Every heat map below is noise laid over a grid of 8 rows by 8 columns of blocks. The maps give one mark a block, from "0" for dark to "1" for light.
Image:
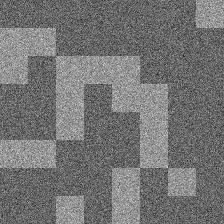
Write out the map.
0 0 0 0 0 0 0 1
1 1 0 0 0 0 0 0
1 0 1 1 1 0 0 0
0 0 1 0 1 1 0 0
0 0 1 0 0 1 0 0
1 1 0 0 0 1 0 0
0 0 0 0 1 0 1 0
0 0 1 0 1 0 0 0
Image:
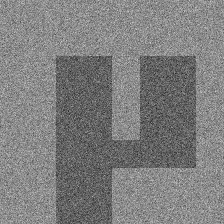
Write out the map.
1 1 1 1 1 1 1 1
1 1 1 1 1 1 1 1
1 1 0 0 1 0 0 1
1 1 0 0 1 0 0 1
1 1 0 0 1 0 0 1
1 1 0 0 0 0 0 1
1 1 0 0 1 1 1 1
1 1 0 0 1 1 1 1
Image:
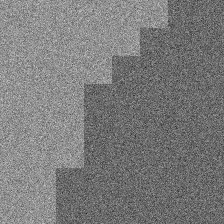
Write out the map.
1 1 1 1 1 1 0 0
1 1 1 1 1 0 0 0
1 1 1 1 0 0 0 0
1 1 1 0 0 0 0 0
1 1 1 0 0 0 0 0
1 1 1 0 0 0 0 0
1 1 0 0 0 0 0 0
1 1 0 0 0 0 0 0
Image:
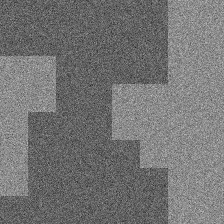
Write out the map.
0 0 0 0 0 0 1 1
0 0 0 0 0 0 1 1
1 1 0 0 0 0 1 1
1 1 0 0 1 1 1 1
1 0 0 0 1 1 1 1
1 0 0 0 0 1 1 1
1 0 0 0 0 0 1 1
0 0 0 0 0 0 1 1
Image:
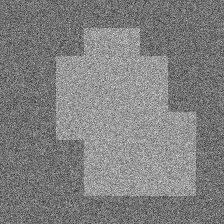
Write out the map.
0 0 0 0 0 0 0 0
0 0 0 1 1 0 0 0
0 0 1 1 1 1 0 0
0 0 1 1 1 1 0 0
0 0 1 1 1 1 1 0
0 0 0 1 1 1 1 0
0 0 0 1 1 1 1 0
0 0 0 0 0 0 0 0
